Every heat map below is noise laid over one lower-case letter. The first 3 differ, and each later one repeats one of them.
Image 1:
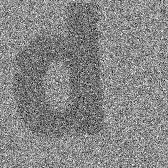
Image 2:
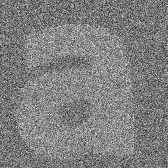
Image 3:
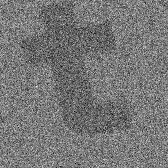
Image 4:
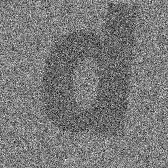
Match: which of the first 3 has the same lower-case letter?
1
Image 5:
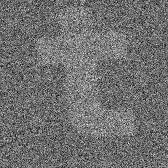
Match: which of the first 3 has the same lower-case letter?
3
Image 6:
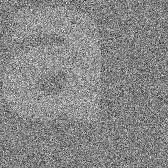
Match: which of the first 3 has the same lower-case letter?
2
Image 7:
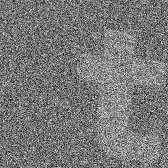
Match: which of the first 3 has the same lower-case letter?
3
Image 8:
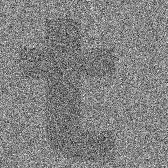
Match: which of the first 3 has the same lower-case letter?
3
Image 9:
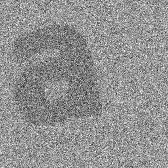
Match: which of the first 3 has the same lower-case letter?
2
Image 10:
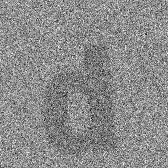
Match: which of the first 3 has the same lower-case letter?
1
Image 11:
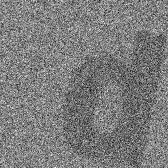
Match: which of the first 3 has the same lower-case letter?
1
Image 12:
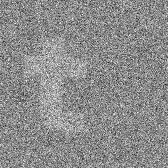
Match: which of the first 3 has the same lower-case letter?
3
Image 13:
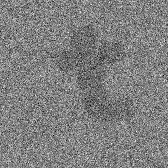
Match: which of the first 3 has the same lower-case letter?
3
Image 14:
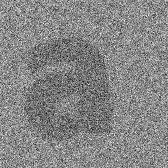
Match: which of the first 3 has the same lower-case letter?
2
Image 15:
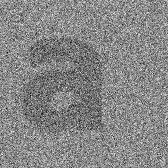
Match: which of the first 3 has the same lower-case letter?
2
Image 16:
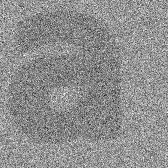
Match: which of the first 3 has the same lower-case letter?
2
